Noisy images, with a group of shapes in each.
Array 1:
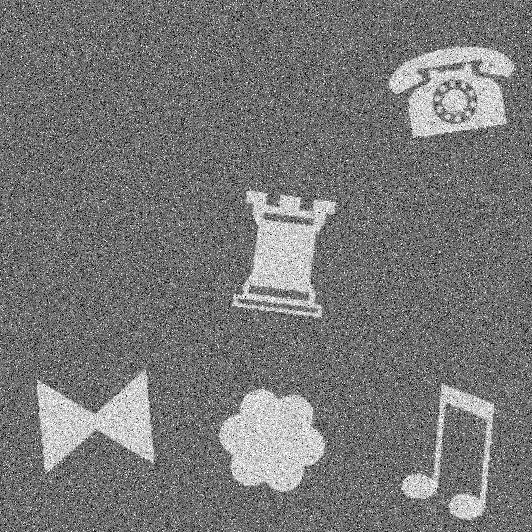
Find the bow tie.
bottom left
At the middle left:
nothing
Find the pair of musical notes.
bottom right
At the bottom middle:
flower
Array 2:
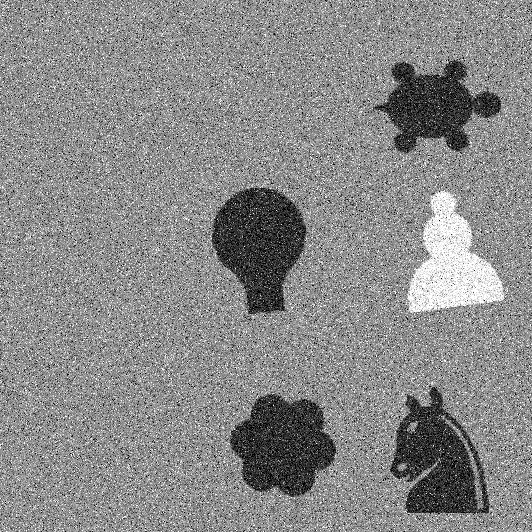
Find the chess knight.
bottom right
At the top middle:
nothing
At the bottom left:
nothing
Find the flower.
bottom middle
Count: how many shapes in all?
5
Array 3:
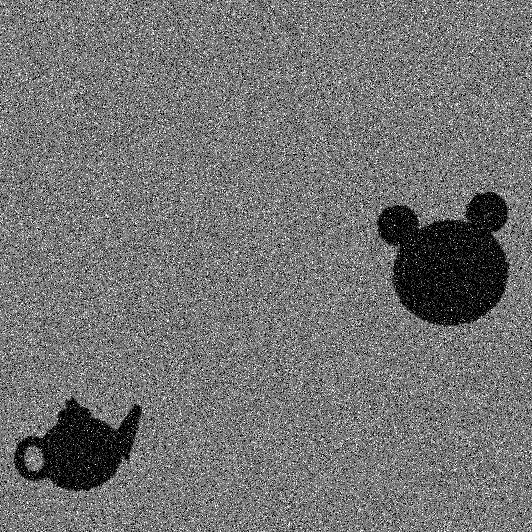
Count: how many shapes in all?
2
